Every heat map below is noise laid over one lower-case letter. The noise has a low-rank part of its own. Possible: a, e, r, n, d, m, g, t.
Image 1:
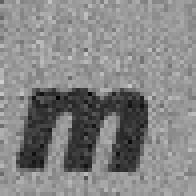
m
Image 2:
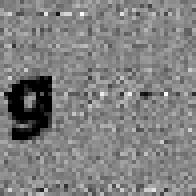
g
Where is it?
middle left
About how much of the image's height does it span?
a third
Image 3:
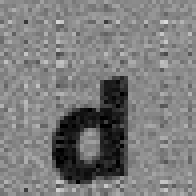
d
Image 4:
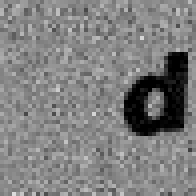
d
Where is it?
middle right
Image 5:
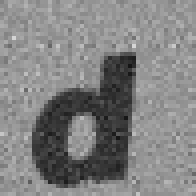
d
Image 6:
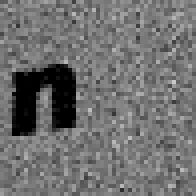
n
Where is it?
middle left
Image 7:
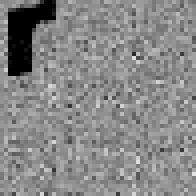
r
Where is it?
top left
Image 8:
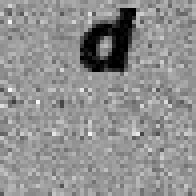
d
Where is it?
top middle
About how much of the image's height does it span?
a third
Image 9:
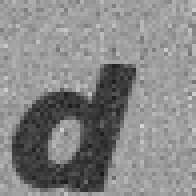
d
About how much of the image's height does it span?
two thirds
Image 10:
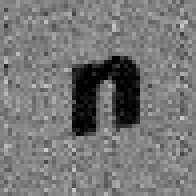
n
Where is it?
centre
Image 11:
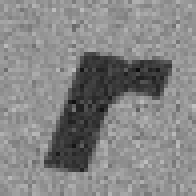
r
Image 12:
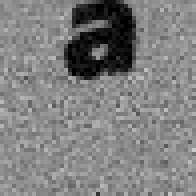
a
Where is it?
top middle
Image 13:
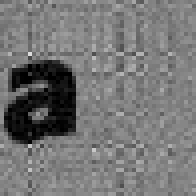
a
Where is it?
middle left
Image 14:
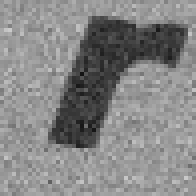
r
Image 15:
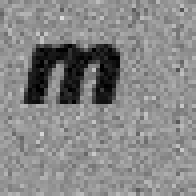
m
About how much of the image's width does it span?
half
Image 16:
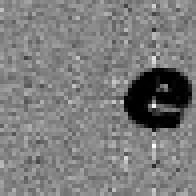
e
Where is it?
middle right
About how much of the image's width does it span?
a third
